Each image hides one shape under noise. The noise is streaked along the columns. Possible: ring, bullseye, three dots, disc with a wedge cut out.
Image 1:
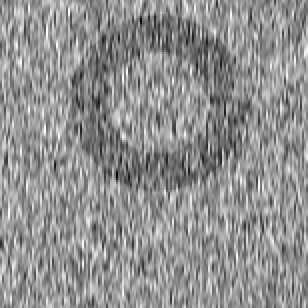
ring
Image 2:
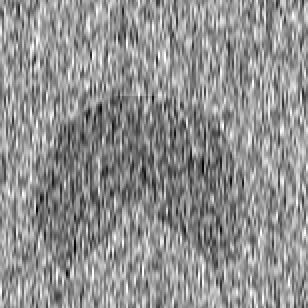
disc with a wedge cut out
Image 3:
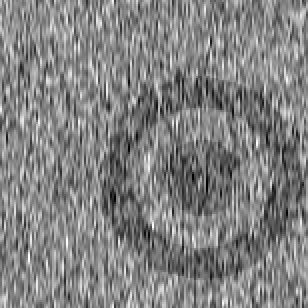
bullseye
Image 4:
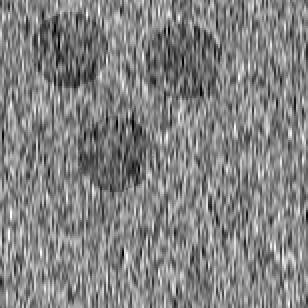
three dots
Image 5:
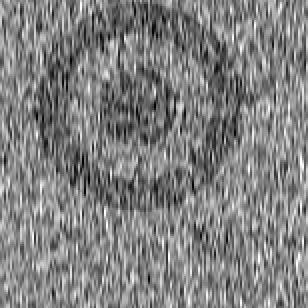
bullseye
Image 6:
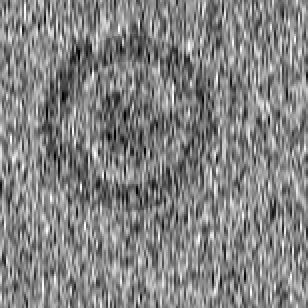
bullseye
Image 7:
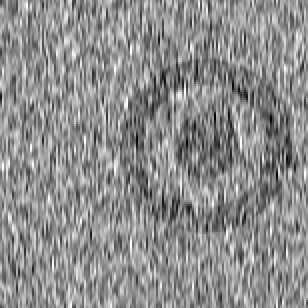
bullseye
